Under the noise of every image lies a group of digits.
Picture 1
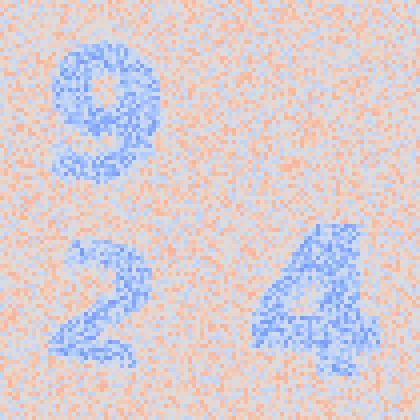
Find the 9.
top left
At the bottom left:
2
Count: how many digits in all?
3
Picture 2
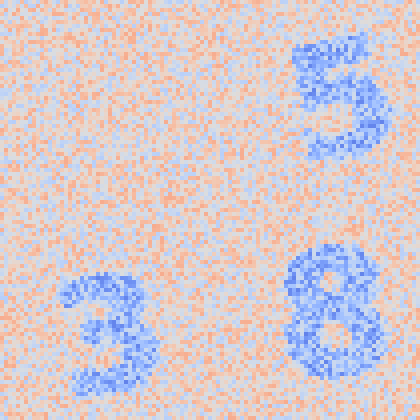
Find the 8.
bottom right
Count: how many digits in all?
3
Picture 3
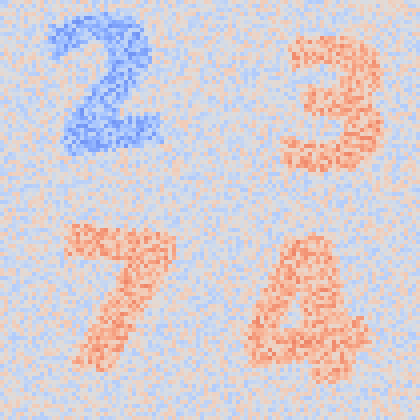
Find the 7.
bottom left
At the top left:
2
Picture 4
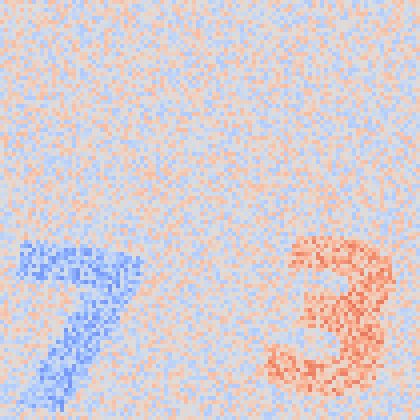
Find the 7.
bottom left
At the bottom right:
3
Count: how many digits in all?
2
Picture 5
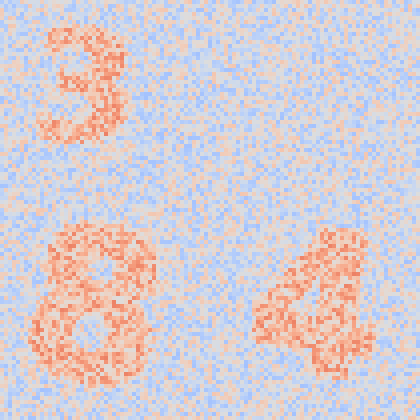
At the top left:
3
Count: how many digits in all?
3
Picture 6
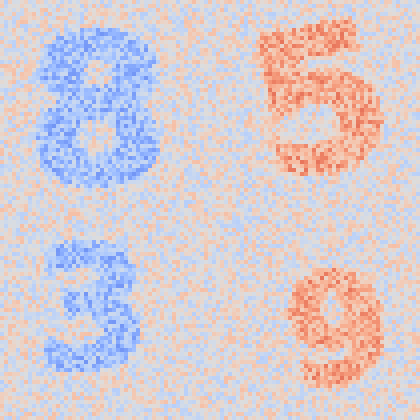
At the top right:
5
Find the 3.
bottom left
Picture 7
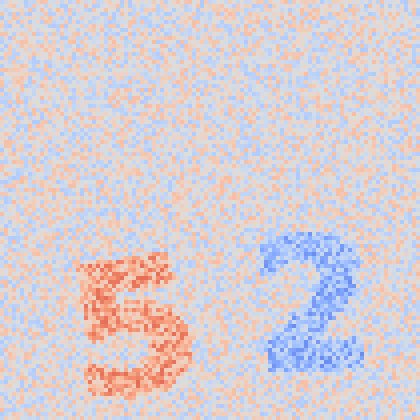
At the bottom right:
2
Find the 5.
bottom left
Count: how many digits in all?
2
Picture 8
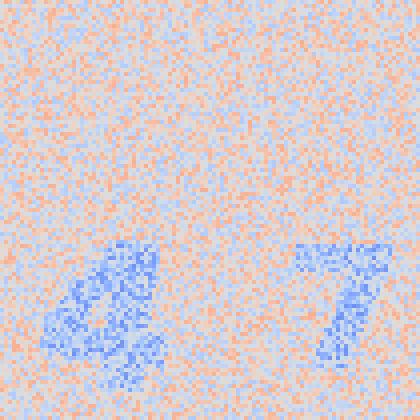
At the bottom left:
4
